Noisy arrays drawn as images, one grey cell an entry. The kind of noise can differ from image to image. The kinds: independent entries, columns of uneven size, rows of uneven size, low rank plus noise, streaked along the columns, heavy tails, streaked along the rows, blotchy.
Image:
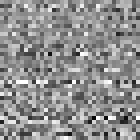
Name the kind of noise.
rows of uneven size
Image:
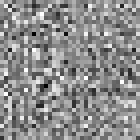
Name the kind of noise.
low rank plus noise
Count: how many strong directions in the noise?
five to eight
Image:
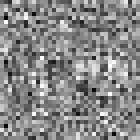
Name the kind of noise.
low rank plus noise
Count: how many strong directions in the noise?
three or four
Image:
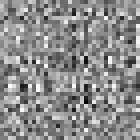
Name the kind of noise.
low rank plus noise
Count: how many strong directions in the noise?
two
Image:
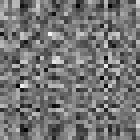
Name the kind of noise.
low rank plus noise
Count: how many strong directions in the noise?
one
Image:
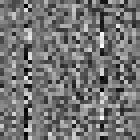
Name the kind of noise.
columns of uneven size
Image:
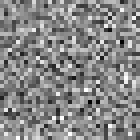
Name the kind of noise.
independent entries
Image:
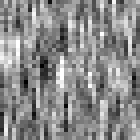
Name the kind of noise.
streaked along the columns
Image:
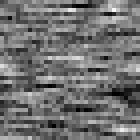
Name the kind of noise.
streaked along the rows
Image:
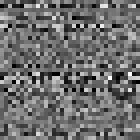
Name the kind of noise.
rows of uneven size
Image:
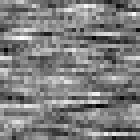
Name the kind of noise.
streaked along the rows
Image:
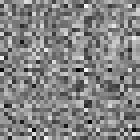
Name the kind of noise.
low rank plus noise
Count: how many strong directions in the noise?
two
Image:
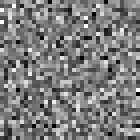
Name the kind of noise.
independent entries
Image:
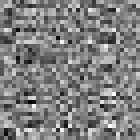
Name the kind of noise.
low rank plus noise
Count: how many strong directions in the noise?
one
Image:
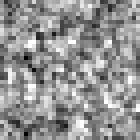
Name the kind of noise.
blotchy
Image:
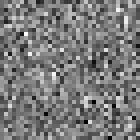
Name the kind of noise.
independent entries
